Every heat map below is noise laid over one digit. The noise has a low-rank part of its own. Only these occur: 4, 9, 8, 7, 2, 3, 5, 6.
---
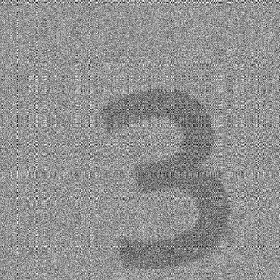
3
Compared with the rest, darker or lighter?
darker
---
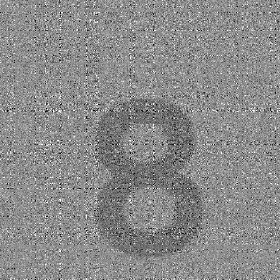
8
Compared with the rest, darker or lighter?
darker
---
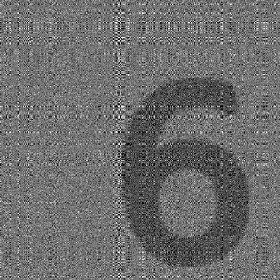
6
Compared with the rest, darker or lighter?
darker
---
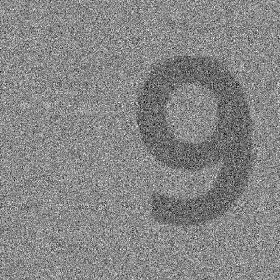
9
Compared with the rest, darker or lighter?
darker
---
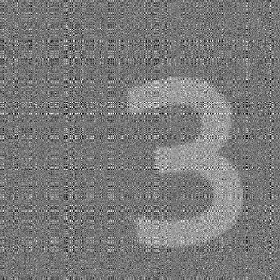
3
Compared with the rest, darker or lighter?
lighter
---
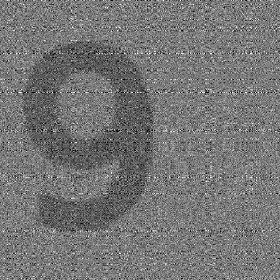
9
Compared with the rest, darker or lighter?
darker
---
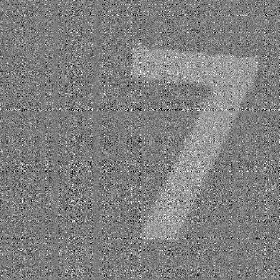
7
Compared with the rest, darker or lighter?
lighter
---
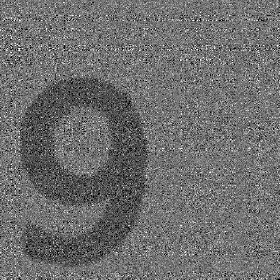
9
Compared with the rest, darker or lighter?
darker
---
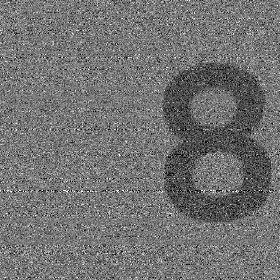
8
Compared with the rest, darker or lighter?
darker
